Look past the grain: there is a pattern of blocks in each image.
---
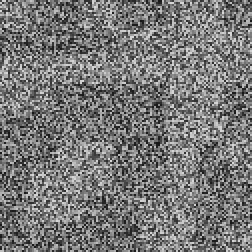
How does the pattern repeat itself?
mirrored about the diagonal from the bottom left
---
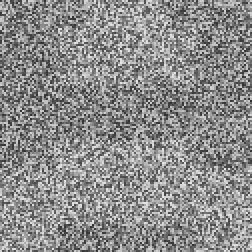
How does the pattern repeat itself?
left and right mirror each other
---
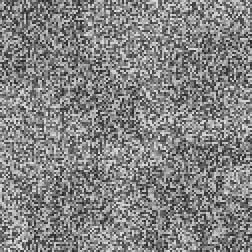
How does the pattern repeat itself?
mirrored about the diagonal from the top left
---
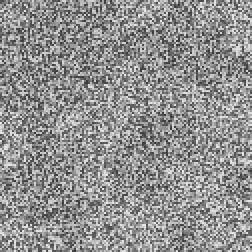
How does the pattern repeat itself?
mirrored about the diagonal from the top left
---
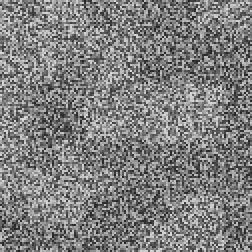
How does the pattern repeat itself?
no symmetry
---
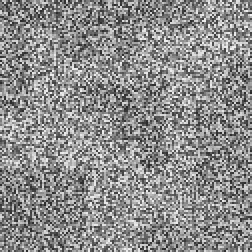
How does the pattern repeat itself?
mirrored about the diagonal from the bottom left
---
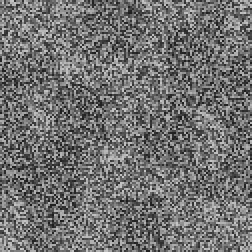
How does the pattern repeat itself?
the same after a half turn
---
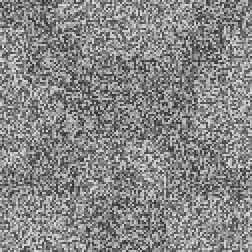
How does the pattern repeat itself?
left and right mirror each other
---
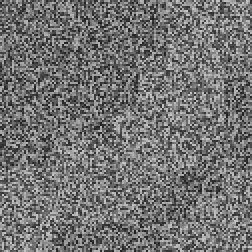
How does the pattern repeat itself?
mirrored about the diagonal from the top left
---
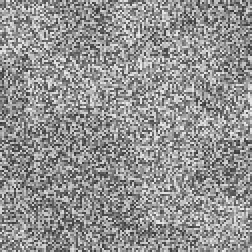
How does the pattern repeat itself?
mirrored about the diagonal from the bottom left
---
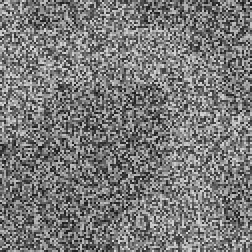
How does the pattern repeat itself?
mirrored about the diagonal from the bottom left
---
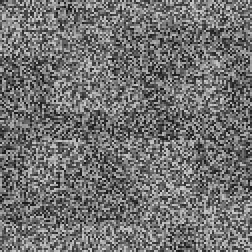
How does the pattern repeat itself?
the same after a half turn
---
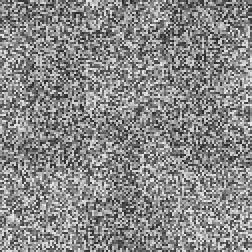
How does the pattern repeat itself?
left and right mirror each other
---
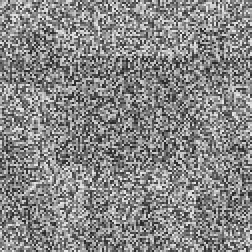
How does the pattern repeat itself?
left and right mirror each other
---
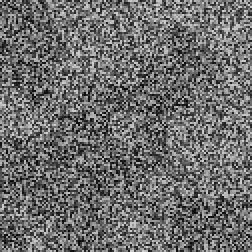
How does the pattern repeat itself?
mirrored about the diagonal from the bottom left
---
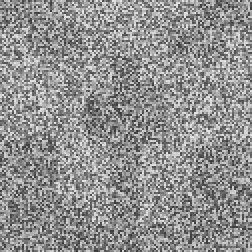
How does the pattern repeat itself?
left and right mirror each other
